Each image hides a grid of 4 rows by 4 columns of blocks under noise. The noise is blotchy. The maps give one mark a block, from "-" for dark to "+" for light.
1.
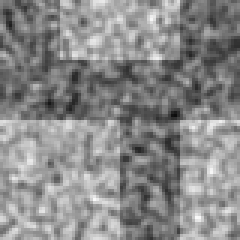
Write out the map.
-++-
----
++-+
++-+
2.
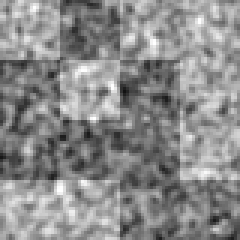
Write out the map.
+-++
-+-+
---+
++--
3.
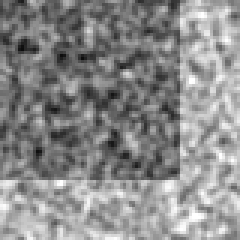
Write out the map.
---+
---+
---+
++++
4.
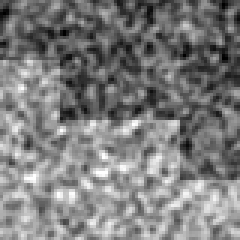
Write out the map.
----
+---
+++-
++++
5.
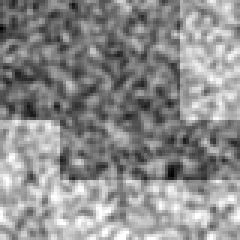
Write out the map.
---+
---+
+---
++++
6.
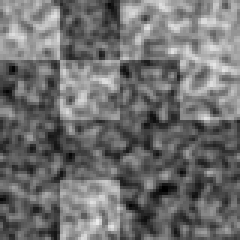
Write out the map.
+-++
-+-+
----
-+--
